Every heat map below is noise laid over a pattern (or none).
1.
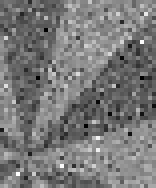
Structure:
spokes from one point
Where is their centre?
bottom left
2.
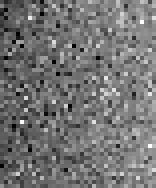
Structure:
a smooth slope
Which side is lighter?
right
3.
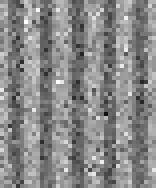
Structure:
vertical stripes
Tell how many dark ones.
5
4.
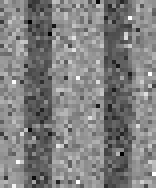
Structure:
vertical stripes
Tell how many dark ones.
2
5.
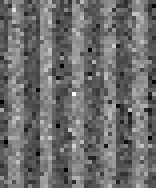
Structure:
vertical stripes
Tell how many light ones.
5
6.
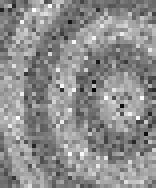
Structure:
rings round one point
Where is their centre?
middle right
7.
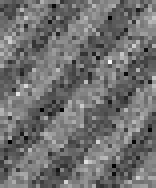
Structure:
diagonal stripes
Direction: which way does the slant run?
bottom left to top right
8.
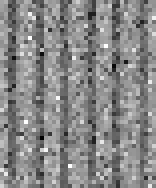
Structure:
vertical stripes
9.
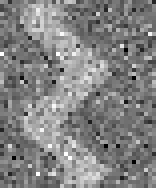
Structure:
a wavy band
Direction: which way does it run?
top to bottom
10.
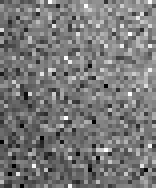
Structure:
a smooth slope
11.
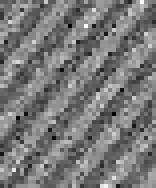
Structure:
diagonal stripes
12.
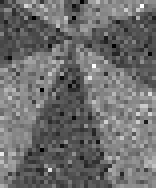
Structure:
spokes from one point
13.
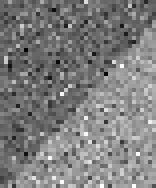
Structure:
a sharp edge
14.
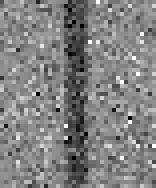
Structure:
one vertical stripe
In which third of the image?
middle
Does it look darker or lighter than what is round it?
darker
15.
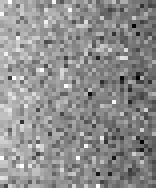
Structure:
a smooth slope
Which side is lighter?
left
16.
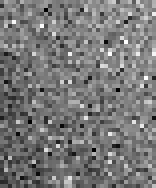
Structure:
a smooth slope
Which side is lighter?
top right
